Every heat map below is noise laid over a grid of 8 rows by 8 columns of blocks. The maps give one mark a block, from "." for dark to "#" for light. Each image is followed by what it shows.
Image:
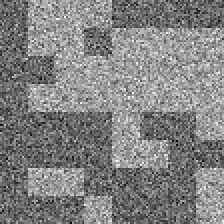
. # # # . . . .
. # # . # # # #
. . # # # # # #
. # # # # # # #
. . . . # . . #
. . . . # # . .
. # # . . . . #
. . . # . . . #
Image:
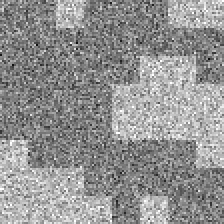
. . # . . . # #
. . . . . . . .
. . . . . # # .
. . . . # # # #
. . . . # # # #
# . . . . . . #
# # # . . . . .
# # # # . # . .
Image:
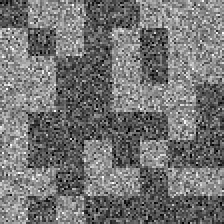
. # # . . # # #
# . # . # . # #
# # . . # . # #
# # . . # # # .
# . . . . . # .
# . . # . # . .
# # . # # . # #
# . # . . . . .
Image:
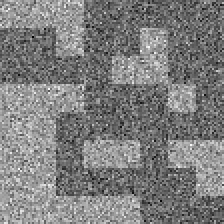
# # # . . . . .
. . # . . # . .
. . . . # # . .
# # # . . . # .
# # . . . . . .
# # . # # . # #
# # . . . . . #
# # # # # . . .
